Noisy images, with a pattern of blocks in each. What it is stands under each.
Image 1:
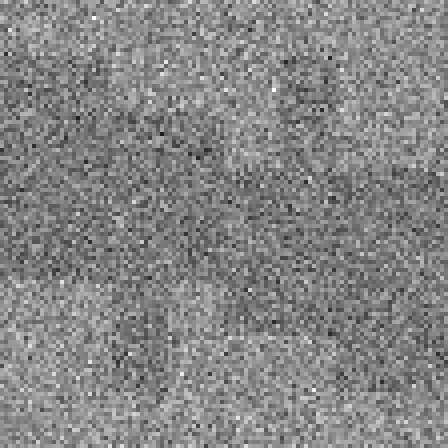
the same after a half turn
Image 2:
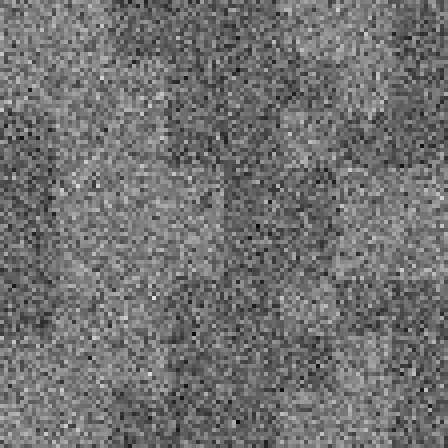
top and bottom mirror each other
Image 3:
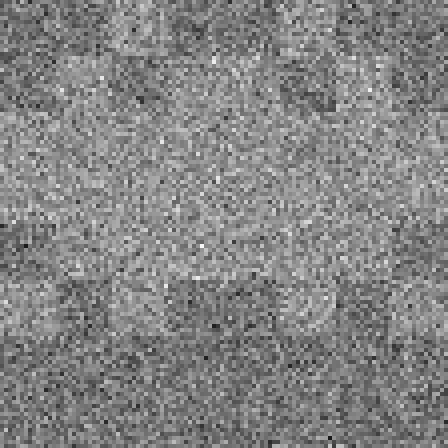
left and right mirror each other
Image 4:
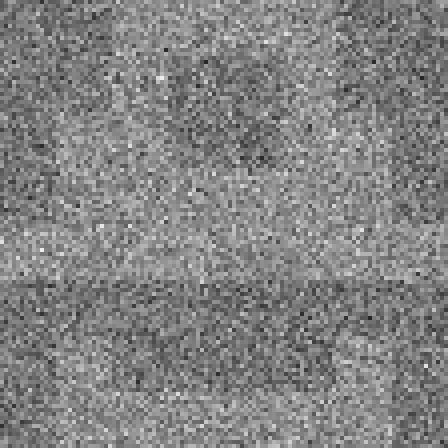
left and right mirror each other
